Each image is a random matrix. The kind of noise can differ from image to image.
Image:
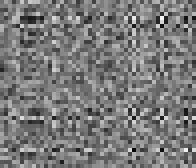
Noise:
low rank plus noise
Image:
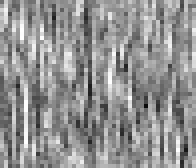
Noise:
streaked along the columns
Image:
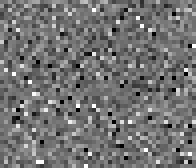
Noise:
heavy tails
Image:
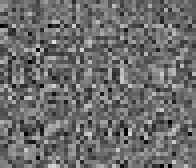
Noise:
low rank plus noise
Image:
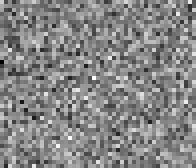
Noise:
independent entries
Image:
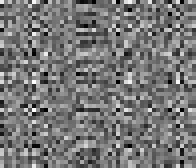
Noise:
low rank plus noise
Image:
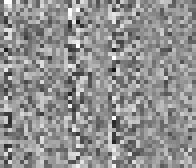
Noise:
columns of uneven size
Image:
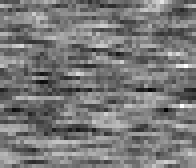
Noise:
streaked along the rows
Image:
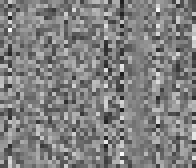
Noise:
columns of uneven size
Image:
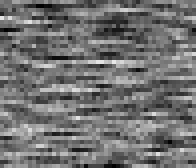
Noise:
streaked along the rows
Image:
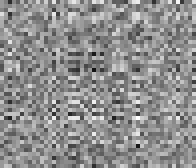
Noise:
low rank plus noise
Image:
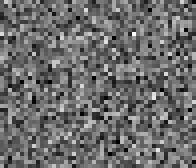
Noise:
independent entries
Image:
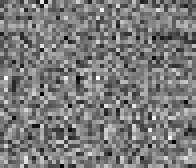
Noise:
low rank plus noise
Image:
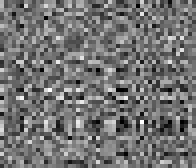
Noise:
low rank plus noise
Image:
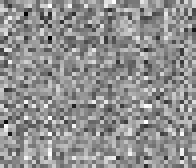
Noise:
low rank plus noise
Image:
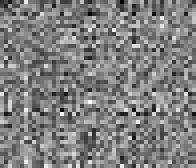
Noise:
low rank plus noise
